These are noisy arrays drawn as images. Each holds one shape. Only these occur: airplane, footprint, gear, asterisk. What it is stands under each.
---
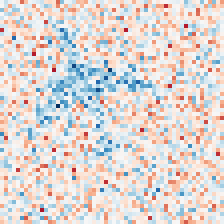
blue airplane
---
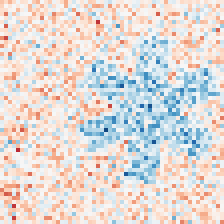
blue asterisk
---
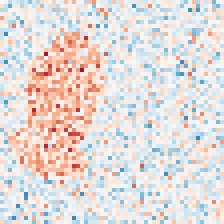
red footprint
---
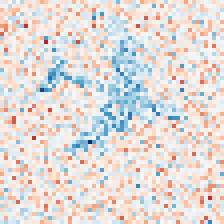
blue airplane
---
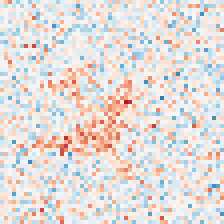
red airplane
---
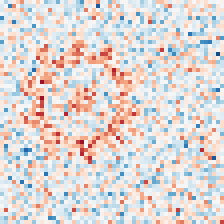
red gear
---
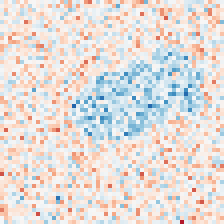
blue footprint
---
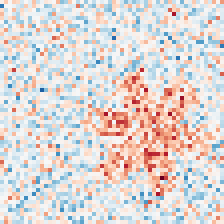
red asterisk
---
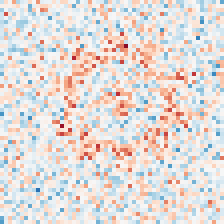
red gear
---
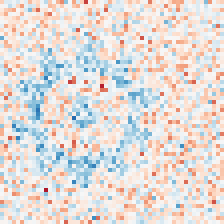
blue gear
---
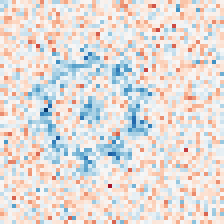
blue gear
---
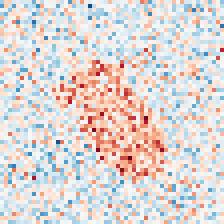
red footprint
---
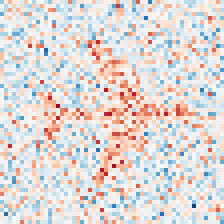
red airplane
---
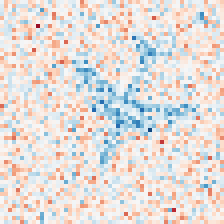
blue airplane
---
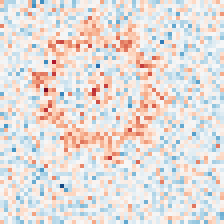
red gear
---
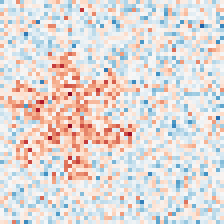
red asterisk
